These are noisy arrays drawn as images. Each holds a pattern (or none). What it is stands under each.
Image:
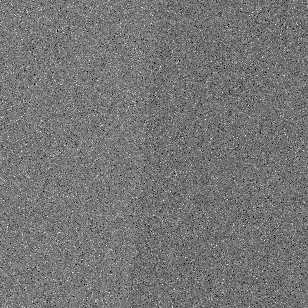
a sharp edge
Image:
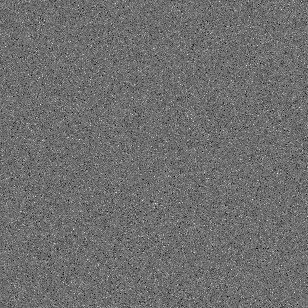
only noise
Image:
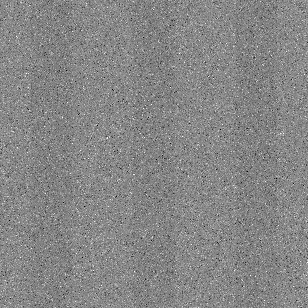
vertical stripes
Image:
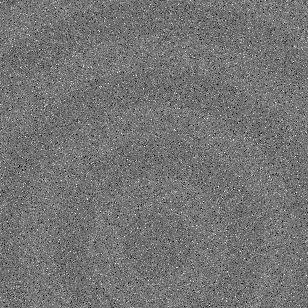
rings round one point
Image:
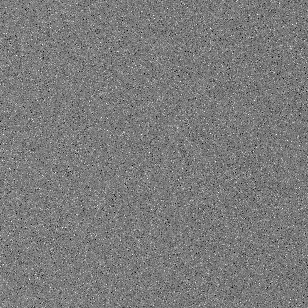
a smooth slope
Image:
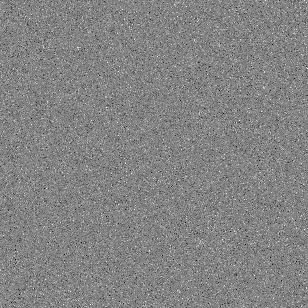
only noise
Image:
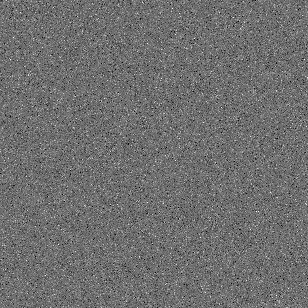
only noise
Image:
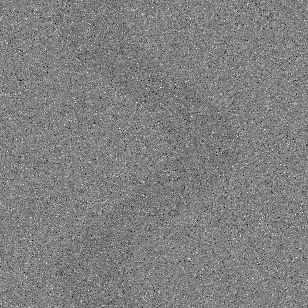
a wavy band
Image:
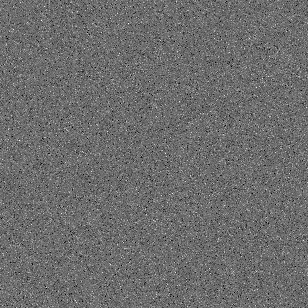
only noise
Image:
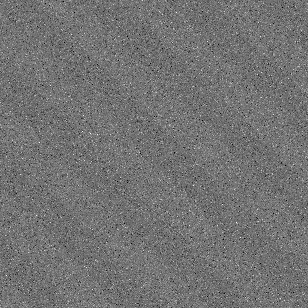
diagonal stripes
